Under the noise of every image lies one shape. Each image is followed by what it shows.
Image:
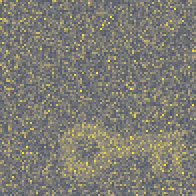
key
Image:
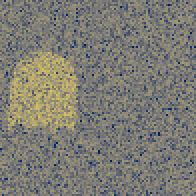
ghost
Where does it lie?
middle left
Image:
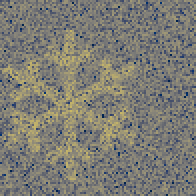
snowflake
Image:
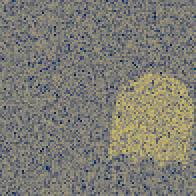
ghost
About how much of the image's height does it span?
half
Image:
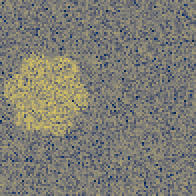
flower
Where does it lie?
middle left
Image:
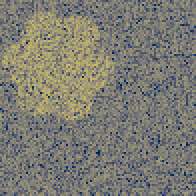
flower
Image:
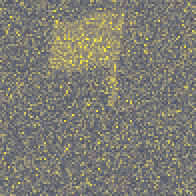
flag
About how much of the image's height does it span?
half
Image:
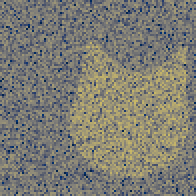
cat's head
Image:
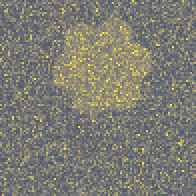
flower
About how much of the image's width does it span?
half
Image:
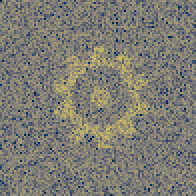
gear
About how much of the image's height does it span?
half
